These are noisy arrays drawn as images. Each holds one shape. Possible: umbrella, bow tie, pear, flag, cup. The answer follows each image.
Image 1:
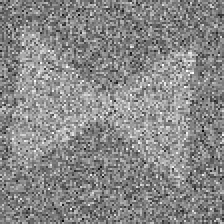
light bow tie
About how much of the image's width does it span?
nearly all
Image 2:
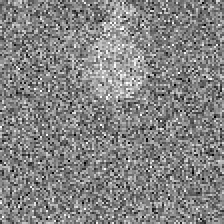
light pear, top middle
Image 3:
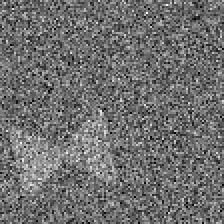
light bow tie
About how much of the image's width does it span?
half
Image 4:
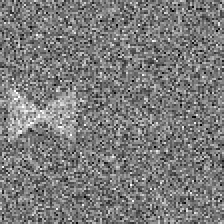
light bow tie, middle left
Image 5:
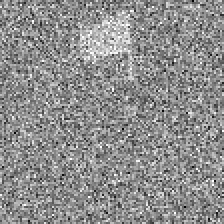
light flag, top middle
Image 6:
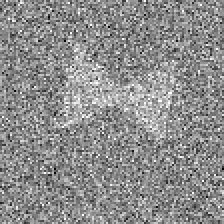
light bow tie
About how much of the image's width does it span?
half
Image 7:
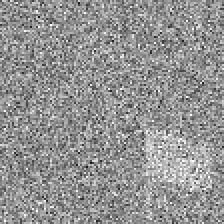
light flag, bottom right
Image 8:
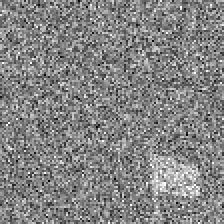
light flag, bottom right
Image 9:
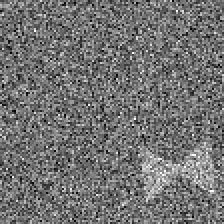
light bow tie, bottom right
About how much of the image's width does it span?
a third
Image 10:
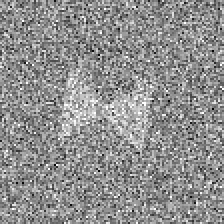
light bow tie, centre
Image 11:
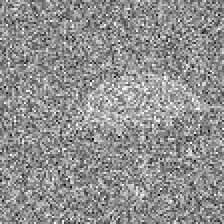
light umbrella
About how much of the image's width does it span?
two thirds
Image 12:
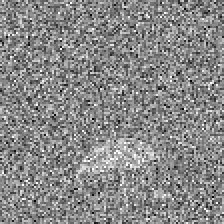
light umbrella, bottom middle
